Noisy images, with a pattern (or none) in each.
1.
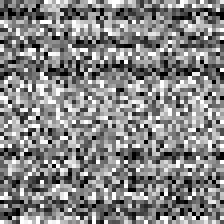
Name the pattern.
bands of rows
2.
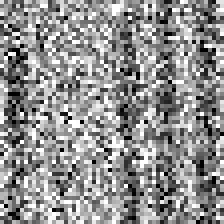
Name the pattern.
bands of columns
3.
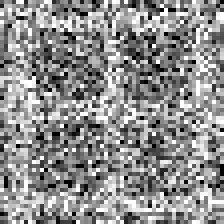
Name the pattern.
bands of rows crossing bands of columns
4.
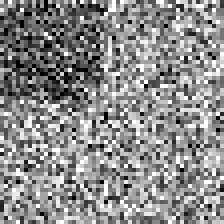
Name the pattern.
one block
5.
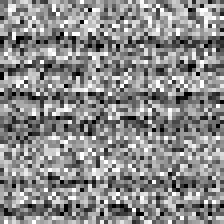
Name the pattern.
bands of rows
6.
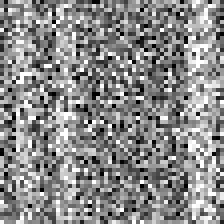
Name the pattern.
bands of columns
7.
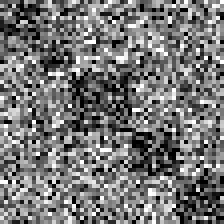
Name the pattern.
blocks along the diagonal
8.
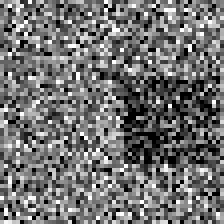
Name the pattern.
one block
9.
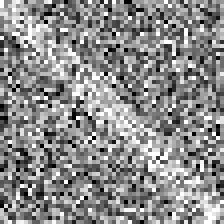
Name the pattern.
a diagonal band
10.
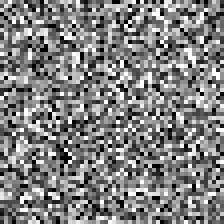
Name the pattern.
only noise
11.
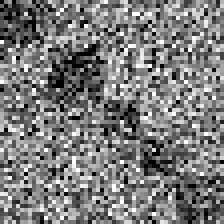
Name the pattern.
blocks along the diagonal
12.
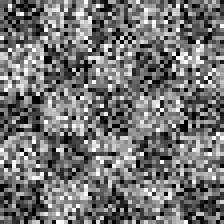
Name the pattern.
a checkerboard
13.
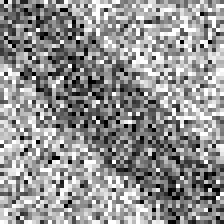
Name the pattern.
a diagonal band
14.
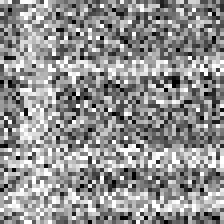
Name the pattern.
bands of rows crossing bands of columns
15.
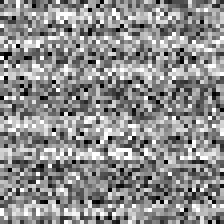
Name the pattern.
bands of rows
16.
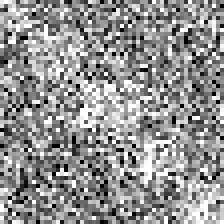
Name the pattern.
blocks along the diagonal
